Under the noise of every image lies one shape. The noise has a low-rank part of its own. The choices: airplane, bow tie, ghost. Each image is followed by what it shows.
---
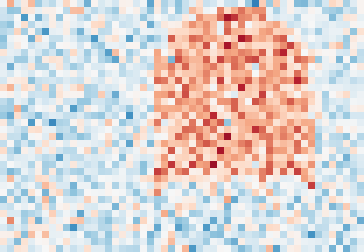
ghost
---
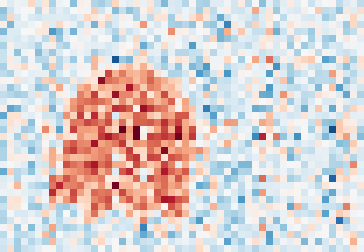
ghost
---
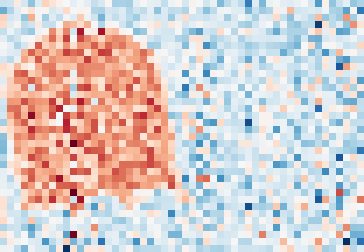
ghost
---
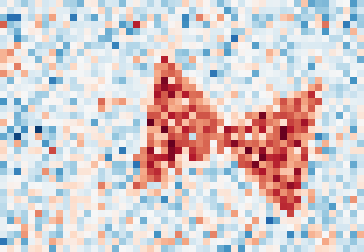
bow tie
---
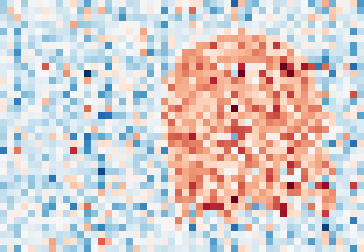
ghost
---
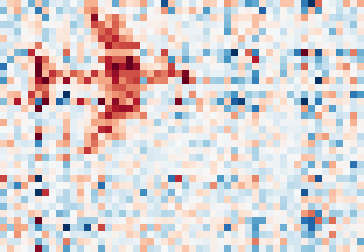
airplane
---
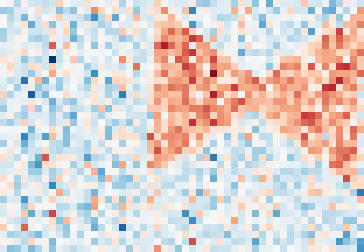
bow tie
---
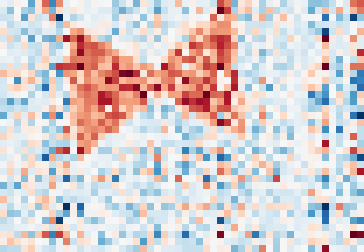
bow tie
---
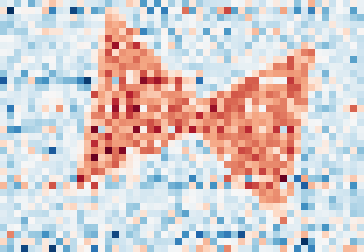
bow tie
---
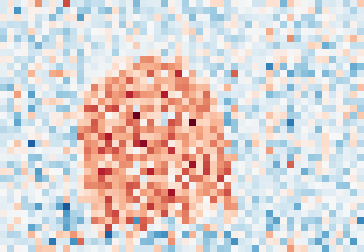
ghost
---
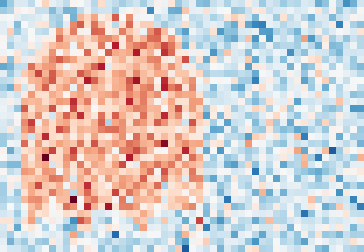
ghost
